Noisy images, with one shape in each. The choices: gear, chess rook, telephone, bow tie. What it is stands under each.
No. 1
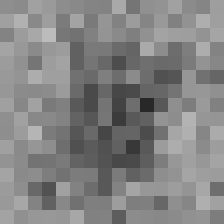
chess rook
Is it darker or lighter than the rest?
darker
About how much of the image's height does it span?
nearly all
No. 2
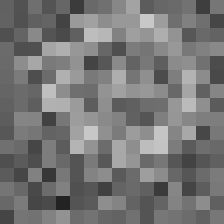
gear
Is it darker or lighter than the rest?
lighter
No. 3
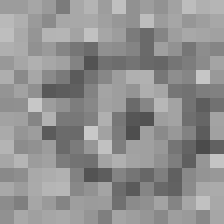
gear
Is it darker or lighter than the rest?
darker
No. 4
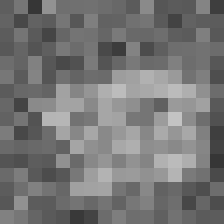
telephone
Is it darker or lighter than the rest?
lighter
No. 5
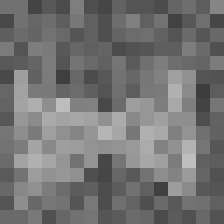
bow tie
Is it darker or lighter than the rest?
lighter
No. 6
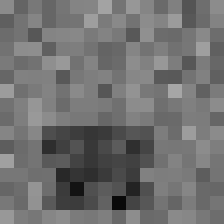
telephone
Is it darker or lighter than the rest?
darker
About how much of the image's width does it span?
half
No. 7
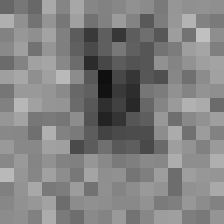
chess rook
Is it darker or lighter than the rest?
darker
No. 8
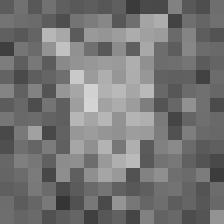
chess rook
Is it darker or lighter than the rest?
lighter
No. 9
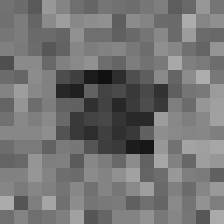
telephone
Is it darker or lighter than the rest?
darker
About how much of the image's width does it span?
half
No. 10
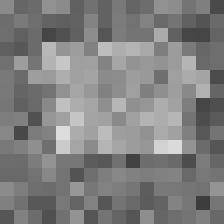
telephone
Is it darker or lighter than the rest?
lighter
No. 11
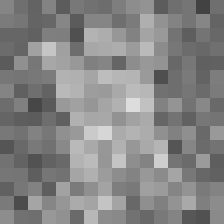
chess rook
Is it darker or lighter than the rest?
lighter
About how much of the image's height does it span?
nearly all
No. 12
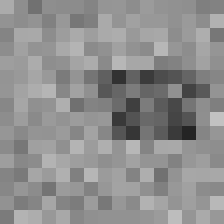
telephone
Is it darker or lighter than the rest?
darker
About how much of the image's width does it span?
half
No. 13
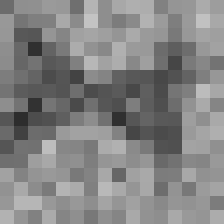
bow tie
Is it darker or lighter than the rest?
darker
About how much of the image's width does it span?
nearly all
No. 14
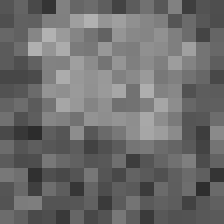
telephone
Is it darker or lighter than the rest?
lighter
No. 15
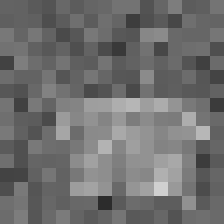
telephone
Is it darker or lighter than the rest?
lighter
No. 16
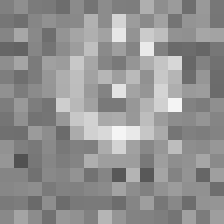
gear
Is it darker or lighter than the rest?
lighter
